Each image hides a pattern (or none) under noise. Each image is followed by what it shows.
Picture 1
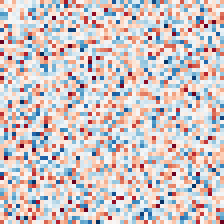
only noise
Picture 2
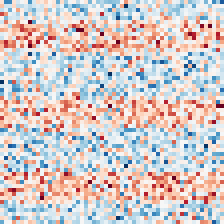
horizontal stripes
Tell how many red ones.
3
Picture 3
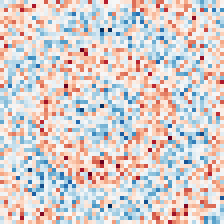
rings round one point
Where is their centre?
centre
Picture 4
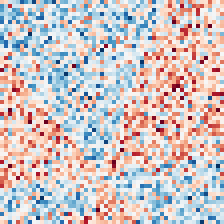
spokes from one point
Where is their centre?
bottom middle
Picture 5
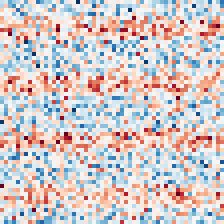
horizontal stripes
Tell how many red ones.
4
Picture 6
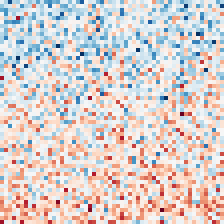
a smooth slope
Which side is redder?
bottom
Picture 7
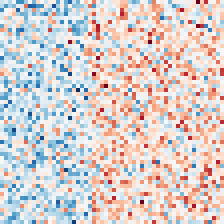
a sharp edge
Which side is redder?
right
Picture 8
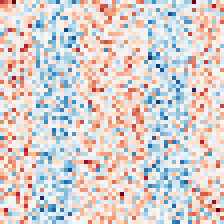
vertical stripes
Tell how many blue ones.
2
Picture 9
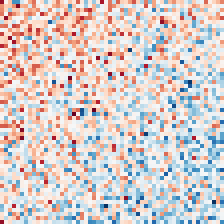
a smooth slope
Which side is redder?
top left
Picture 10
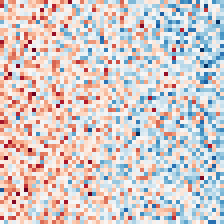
a smooth slope
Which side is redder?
left
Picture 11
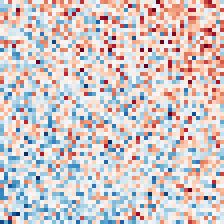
a smooth slope
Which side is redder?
top right
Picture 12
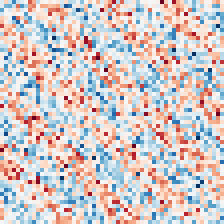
diagonal stripes
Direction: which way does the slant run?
top left to bottom right
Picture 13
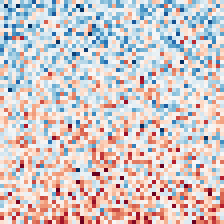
a smooth slope
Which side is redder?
bottom
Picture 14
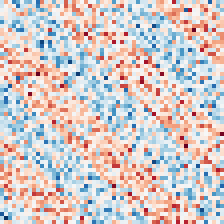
diagonal stripes
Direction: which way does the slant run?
top left to bottom right
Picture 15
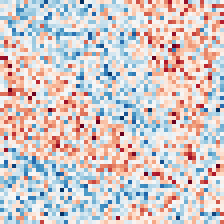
spokes from one point
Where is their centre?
bottom right
